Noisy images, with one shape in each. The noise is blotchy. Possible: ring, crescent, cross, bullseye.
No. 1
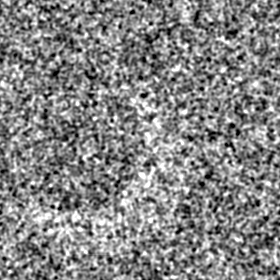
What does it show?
light crescent
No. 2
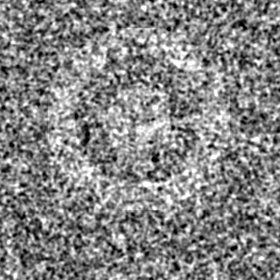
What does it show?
light bullseye
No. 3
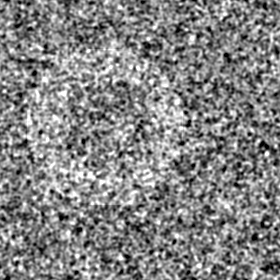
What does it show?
light ring
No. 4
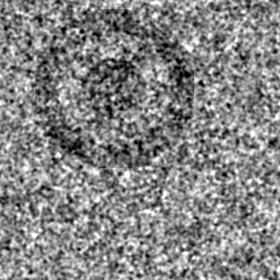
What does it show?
dark bullseye
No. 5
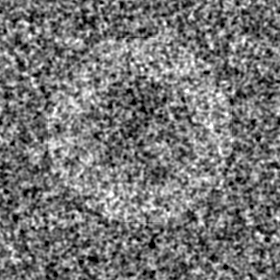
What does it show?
light ring
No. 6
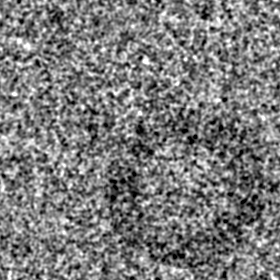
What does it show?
dark ring
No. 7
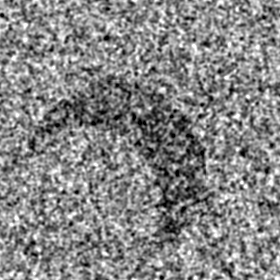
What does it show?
dark crescent
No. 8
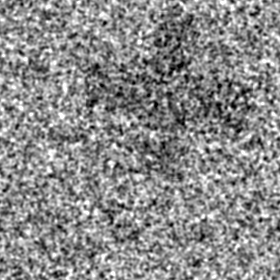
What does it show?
dark cross
